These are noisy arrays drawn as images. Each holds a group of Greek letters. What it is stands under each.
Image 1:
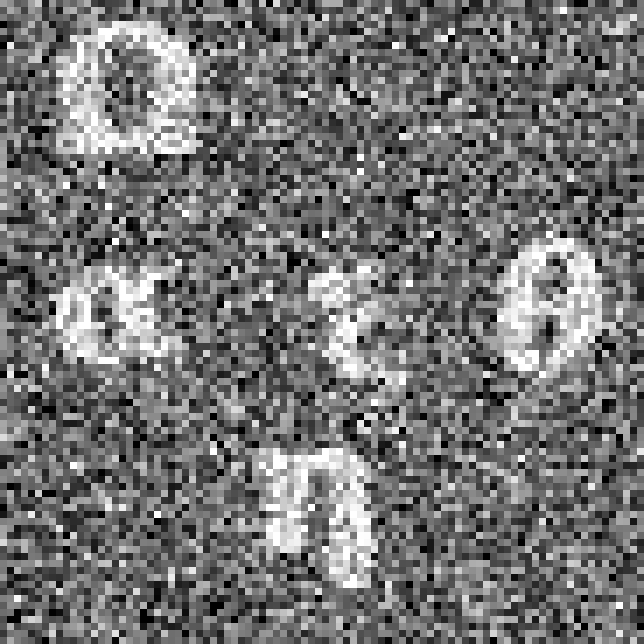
top left: omega; middle left: alpha; centre: xi; middle right: theta; bottom middle: eta
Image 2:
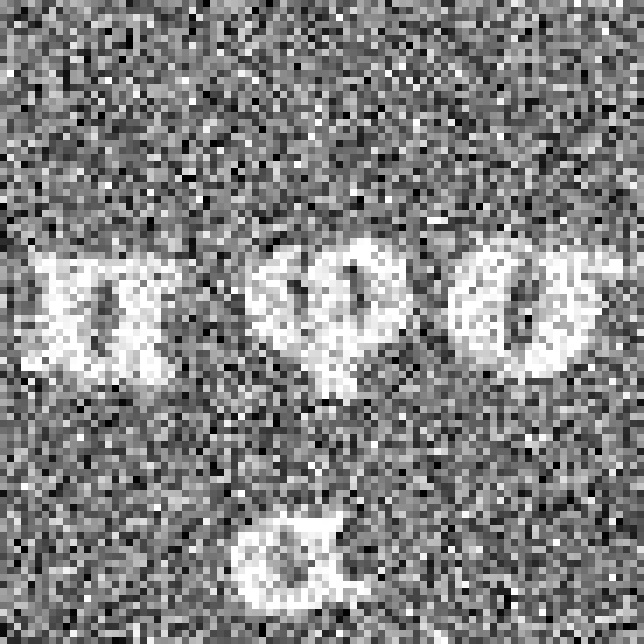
middle left: pi; centre: phi; middle right: sigma; bottom middle: alpha
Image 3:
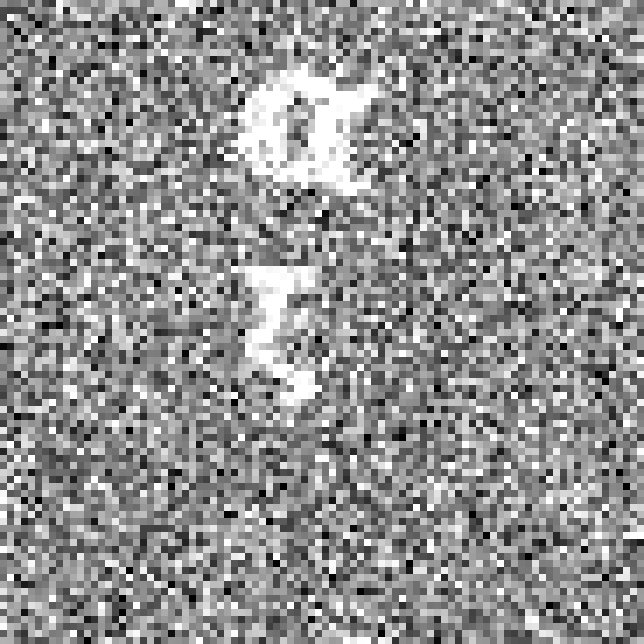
top middle: alpha; centre: xi
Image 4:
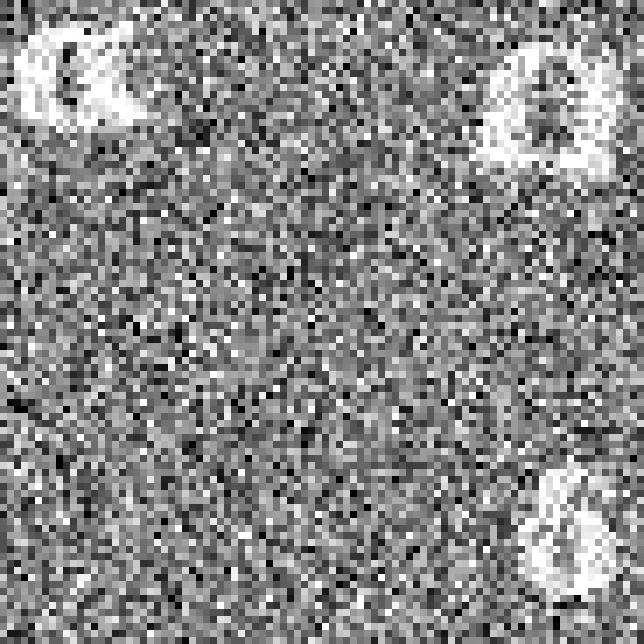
top left: alpha; top right: omega; bottom right: delta
